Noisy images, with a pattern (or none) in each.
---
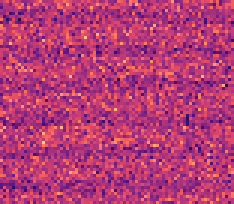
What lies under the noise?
horizontal stripes
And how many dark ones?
6
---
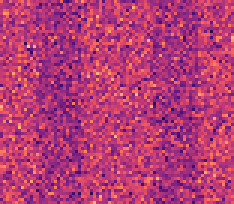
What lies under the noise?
vertical stripes
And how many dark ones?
2
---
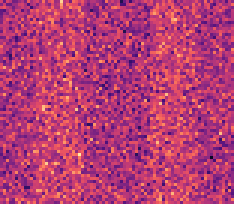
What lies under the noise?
vertical stripes
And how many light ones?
2
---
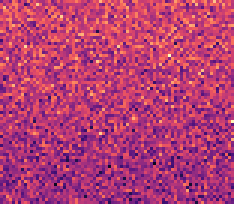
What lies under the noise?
a smooth slope
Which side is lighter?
top
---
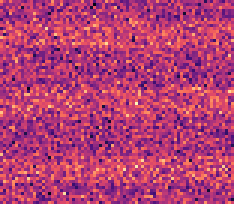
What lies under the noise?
horizontal stripes
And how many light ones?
3
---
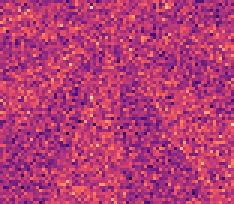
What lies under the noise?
spokes from one point
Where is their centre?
top middle
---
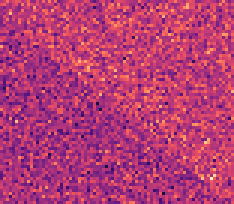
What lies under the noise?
a sharp edge
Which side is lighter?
top right
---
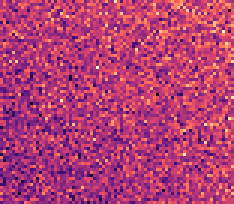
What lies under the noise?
a smooth slope
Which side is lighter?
top right
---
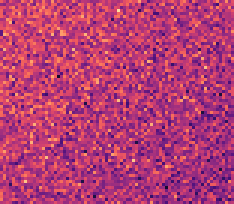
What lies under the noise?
a smooth slope
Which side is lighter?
top left
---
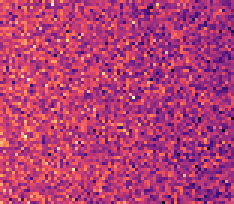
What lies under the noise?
a smooth slope
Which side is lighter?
left
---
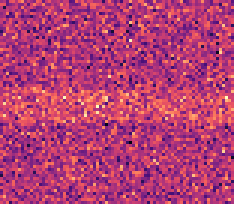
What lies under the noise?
one horizontal stripe
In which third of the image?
middle
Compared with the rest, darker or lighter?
lighter
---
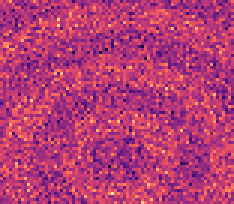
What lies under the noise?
rings round one point
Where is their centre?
bottom middle
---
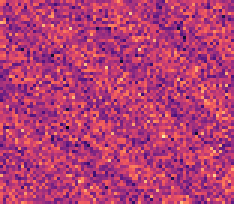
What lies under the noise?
diagonal stripes
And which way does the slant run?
top left to bottom right
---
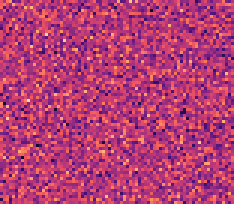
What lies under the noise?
only noise
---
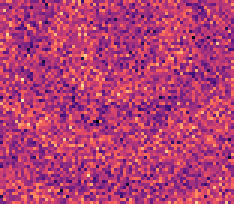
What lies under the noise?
rings round one point
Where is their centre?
top middle
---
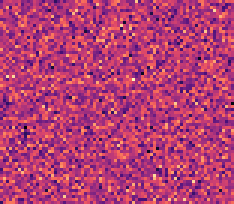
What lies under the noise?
only noise
